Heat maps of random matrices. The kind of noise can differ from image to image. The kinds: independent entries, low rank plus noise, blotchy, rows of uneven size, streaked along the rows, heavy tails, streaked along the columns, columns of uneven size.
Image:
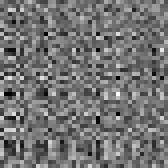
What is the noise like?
low rank plus noise
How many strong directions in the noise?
one
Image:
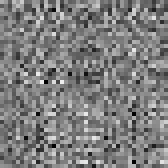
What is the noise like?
low rank plus noise
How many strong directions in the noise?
two
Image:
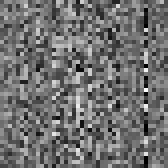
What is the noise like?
columns of uneven size
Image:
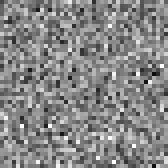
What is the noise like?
independent entries
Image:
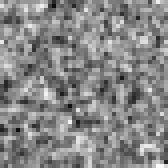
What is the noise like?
blotchy
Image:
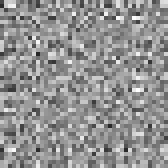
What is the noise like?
low rank plus noise
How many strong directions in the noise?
three or four
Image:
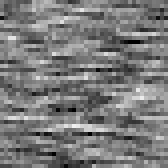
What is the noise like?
streaked along the rows
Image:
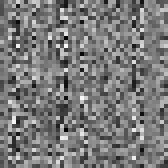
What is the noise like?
columns of uneven size
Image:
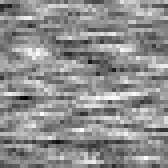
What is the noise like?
streaked along the rows
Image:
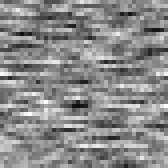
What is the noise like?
streaked along the rows
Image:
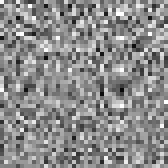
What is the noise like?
low rank plus noise
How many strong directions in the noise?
three or four
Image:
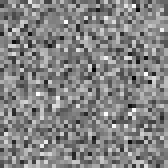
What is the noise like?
independent entries
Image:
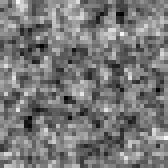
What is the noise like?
blotchy
